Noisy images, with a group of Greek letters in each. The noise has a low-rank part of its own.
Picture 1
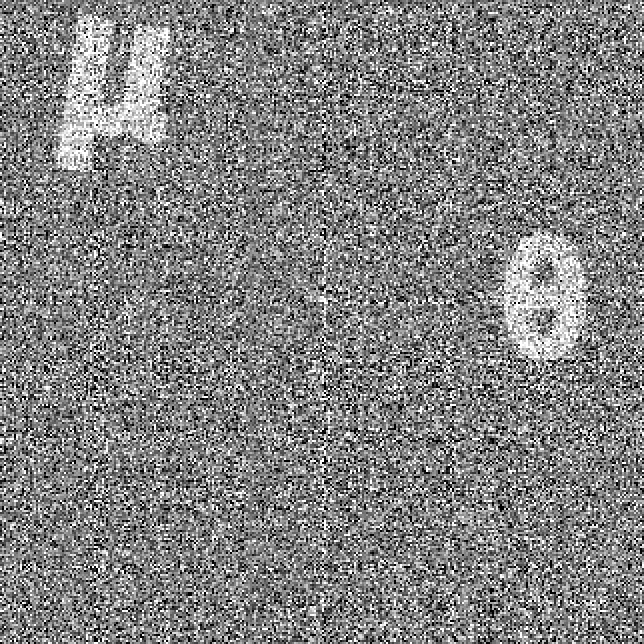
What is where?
top left: mu; middle right: theta
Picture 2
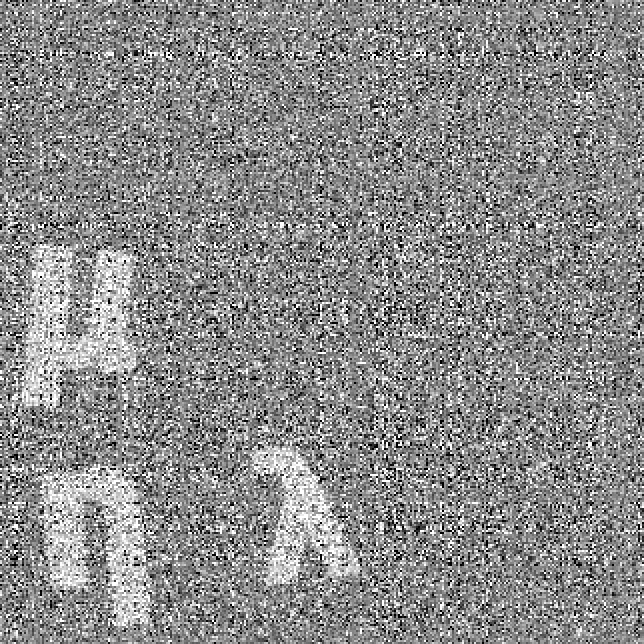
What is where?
middle left: mu; bottom left: eta; bottom middle: lambda
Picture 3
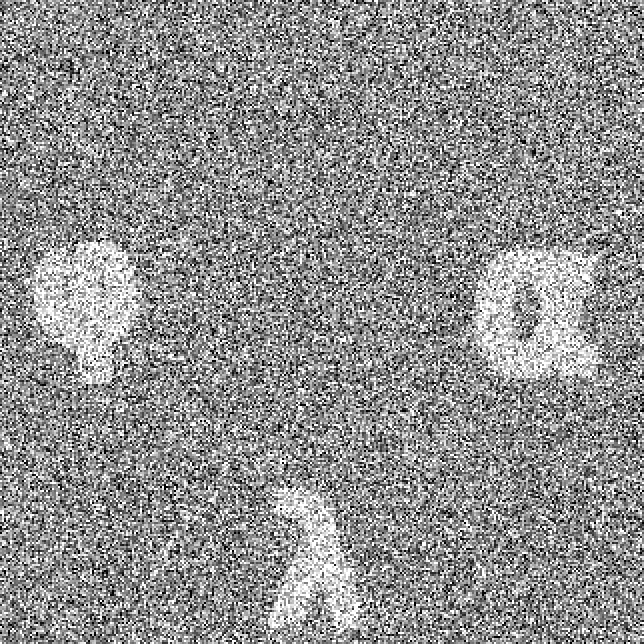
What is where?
middle left: phi; middle right: alpha; bottom middle: lambda
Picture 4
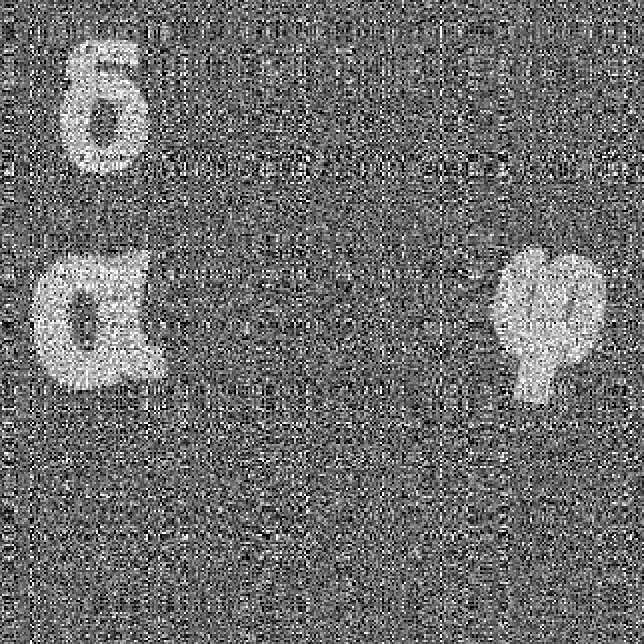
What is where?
top left: delta; middle left: alpha; middle right: phi
